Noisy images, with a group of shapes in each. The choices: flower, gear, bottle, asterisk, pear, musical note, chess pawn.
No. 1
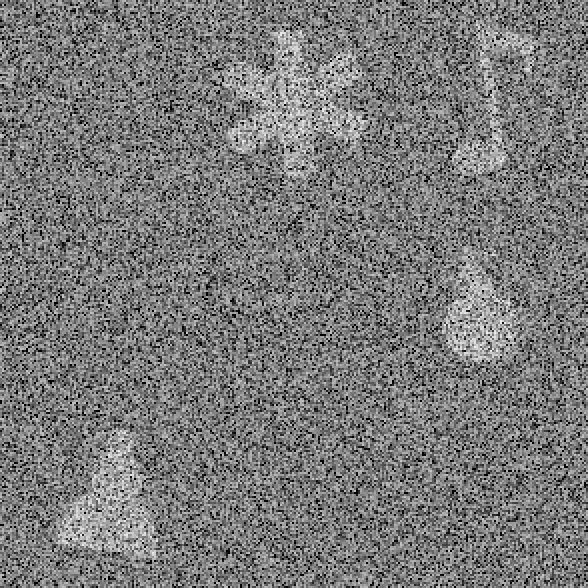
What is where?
top middle: asterisk; top right: musical note; middle right: pear; bottom left: chess pawn
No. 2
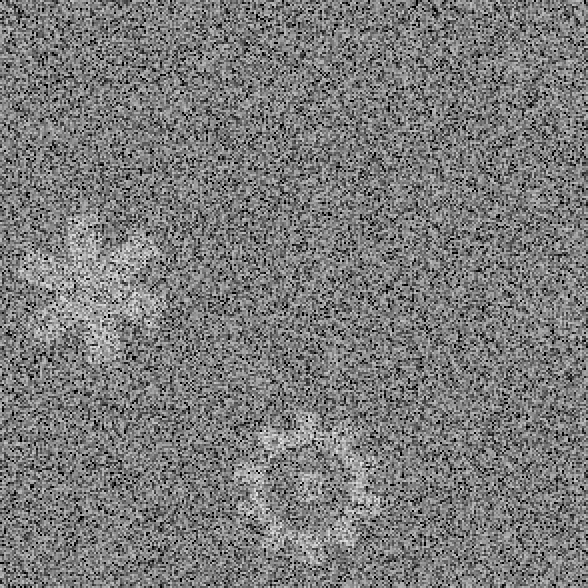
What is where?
middle left: asterisk; bottom middle: gear
